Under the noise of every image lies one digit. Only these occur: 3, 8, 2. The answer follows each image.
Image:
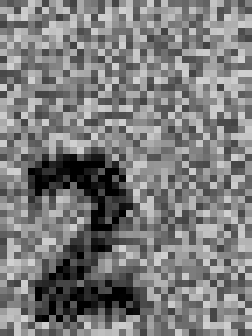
2
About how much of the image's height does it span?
half
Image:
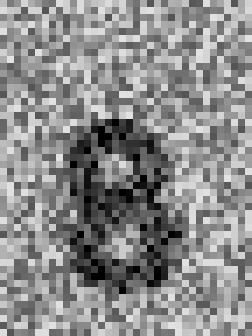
8
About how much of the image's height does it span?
half
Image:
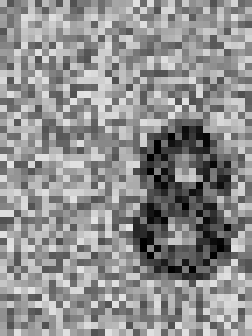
8
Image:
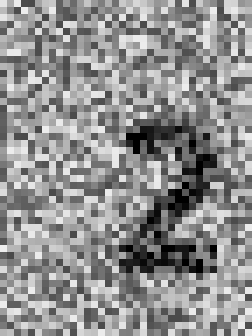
2
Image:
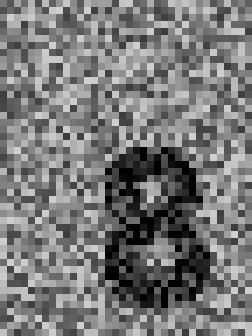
8
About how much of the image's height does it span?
half
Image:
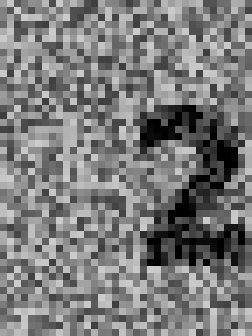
2
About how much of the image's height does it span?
half
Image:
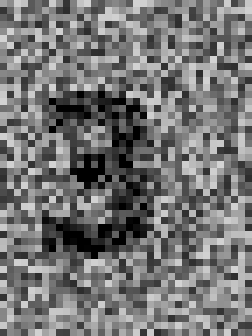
3
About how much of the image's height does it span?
half
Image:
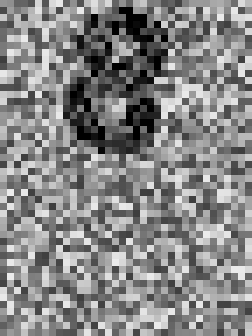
8
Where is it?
top middle
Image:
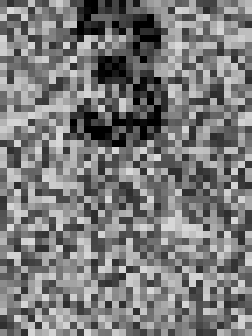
3
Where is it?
top middle
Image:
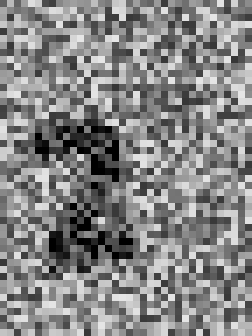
2
